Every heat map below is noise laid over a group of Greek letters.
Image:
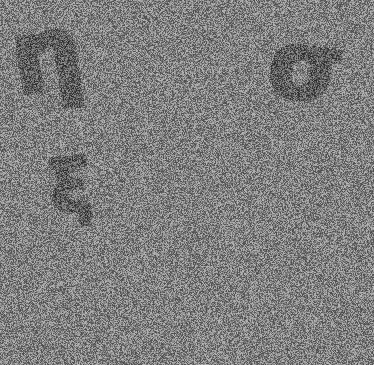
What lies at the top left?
eta
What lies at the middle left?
xi
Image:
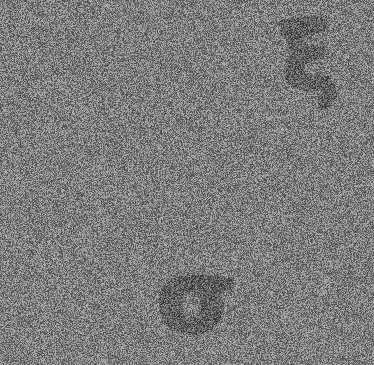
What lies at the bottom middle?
sigma
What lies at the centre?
nothing
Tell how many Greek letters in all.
2
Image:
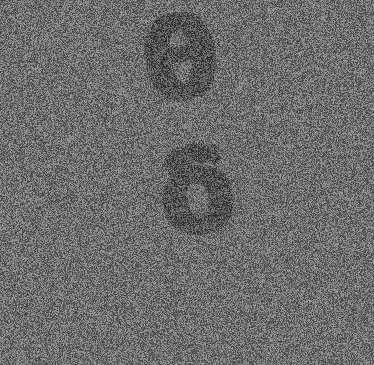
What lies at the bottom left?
nothing
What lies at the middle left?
nothing
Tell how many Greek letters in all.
2
